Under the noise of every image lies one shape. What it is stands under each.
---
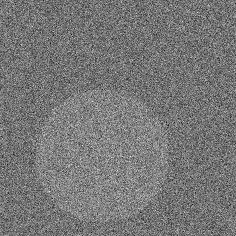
disc
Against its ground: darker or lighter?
lighter
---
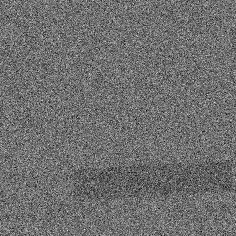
bar
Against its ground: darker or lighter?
darker
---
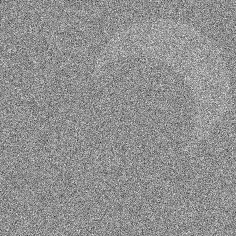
crescent
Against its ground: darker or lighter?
lighter
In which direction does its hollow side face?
down and left
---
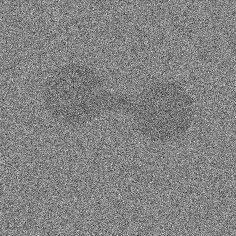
dumbbell
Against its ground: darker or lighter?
darker
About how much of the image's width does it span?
two thirds
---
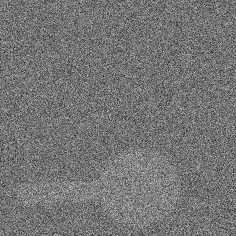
lollipop
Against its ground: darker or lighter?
lighter
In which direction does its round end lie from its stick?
right
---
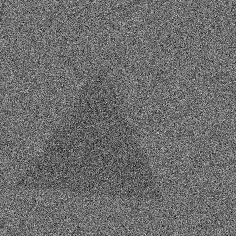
triangle
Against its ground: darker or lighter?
darker
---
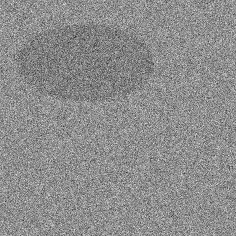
ellipse
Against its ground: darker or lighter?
darker
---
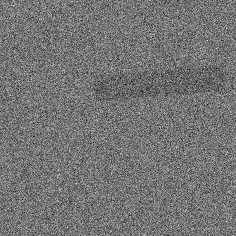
bar
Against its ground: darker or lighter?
darker
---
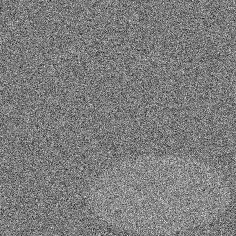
ellipse
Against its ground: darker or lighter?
lighter
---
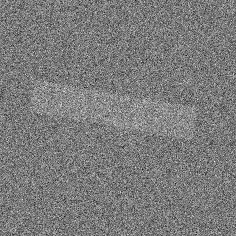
bar
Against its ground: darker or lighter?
lighter
